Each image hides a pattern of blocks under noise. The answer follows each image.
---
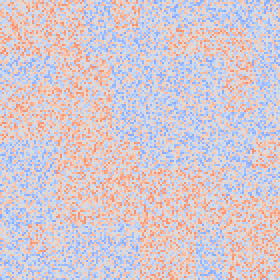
mirrored about the diagonal from the bottom left
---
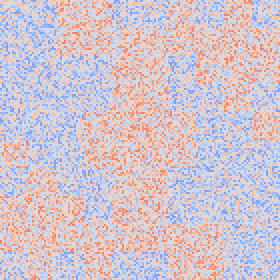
the same after a half turn
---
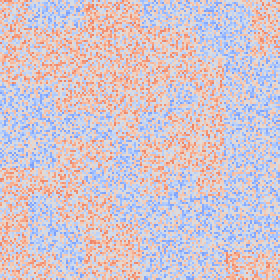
no symmetry
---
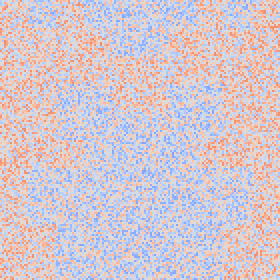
left and right mirror each other
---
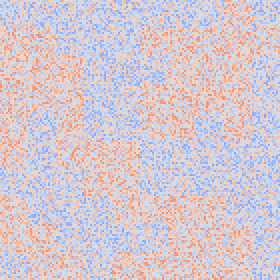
mirrored about the diagonal from the bottom left
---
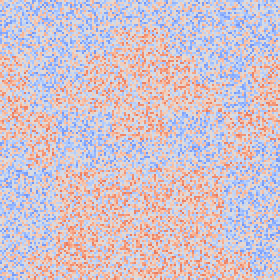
left and right mirror each other
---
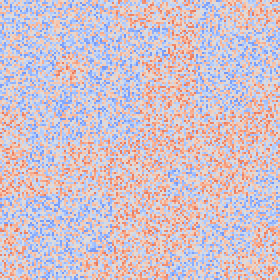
mirrored about the diagonal from the top left
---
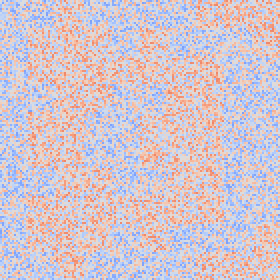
top and bottom mirror each other
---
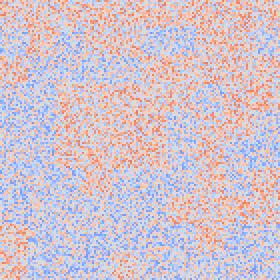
no symmetry
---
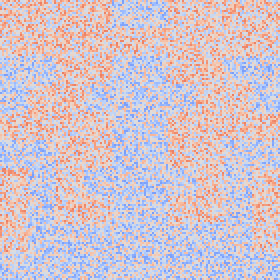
left and right mirror each other
